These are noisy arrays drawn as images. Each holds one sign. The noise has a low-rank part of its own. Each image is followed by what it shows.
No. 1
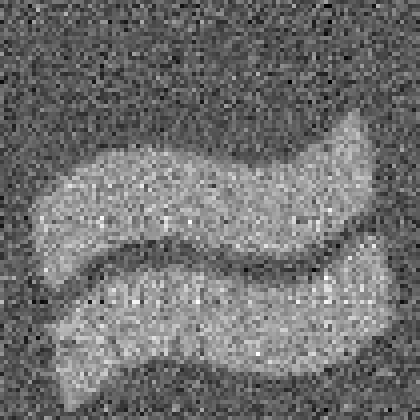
approximately sign
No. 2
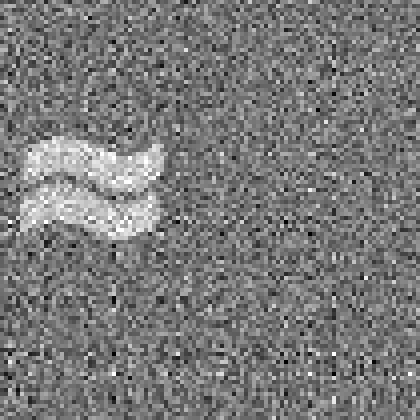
approximately sign
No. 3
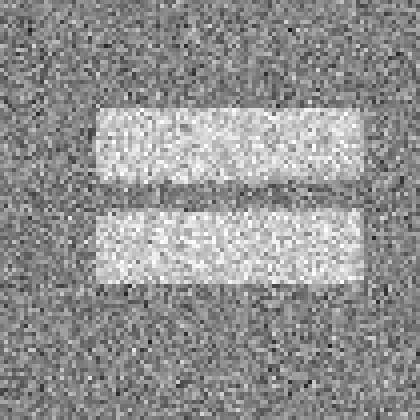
equals sign
